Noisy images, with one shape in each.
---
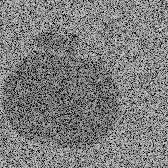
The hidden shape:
apple
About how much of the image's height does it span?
two thirds
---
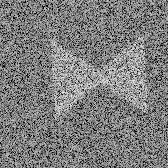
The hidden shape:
bow tie
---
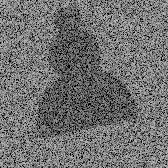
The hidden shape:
chess pawn
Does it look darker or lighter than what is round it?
darker
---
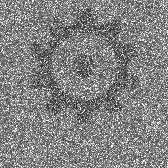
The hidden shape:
gear
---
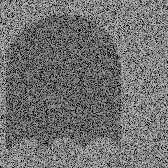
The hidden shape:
ghost
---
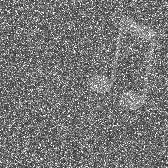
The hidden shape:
pair of musical notes
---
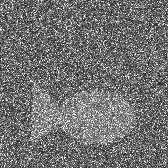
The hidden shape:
fish
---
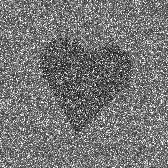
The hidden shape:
heart
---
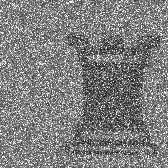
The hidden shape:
chess rook
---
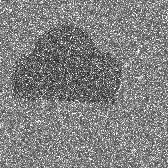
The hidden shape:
cloud
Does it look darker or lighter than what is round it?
darker
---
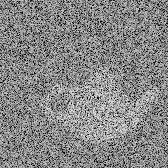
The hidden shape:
teapot
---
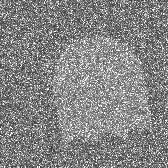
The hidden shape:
ghost
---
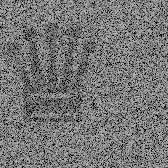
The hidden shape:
chess queen
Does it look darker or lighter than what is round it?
darker
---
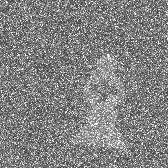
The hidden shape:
chess bishop
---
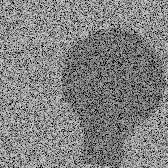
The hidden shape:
light bulb
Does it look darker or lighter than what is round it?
darker
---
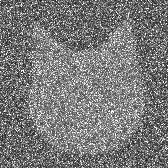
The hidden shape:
cat's head
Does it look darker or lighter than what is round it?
lighter
